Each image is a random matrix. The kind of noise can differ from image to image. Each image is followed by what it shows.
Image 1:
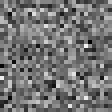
low rank plus noise
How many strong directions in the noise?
five to eight
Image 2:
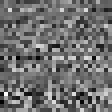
rows of uneven size
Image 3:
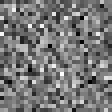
independent entries
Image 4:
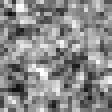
blotchy
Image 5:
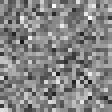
independent entries
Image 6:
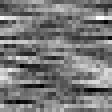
streaked along the rows
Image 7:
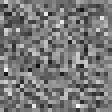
low rank plus noise
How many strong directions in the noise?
five to eight
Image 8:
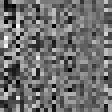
columns of uneven size
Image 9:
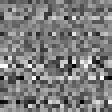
rows of uneven size
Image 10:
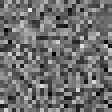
independent entries
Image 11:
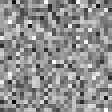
independent entries
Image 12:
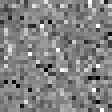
heavy tails
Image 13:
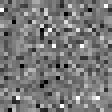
heavy tails
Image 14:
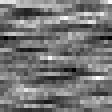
streaked along the rows
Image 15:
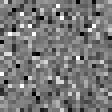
heavy tails
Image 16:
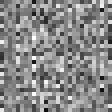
columns of uneven size
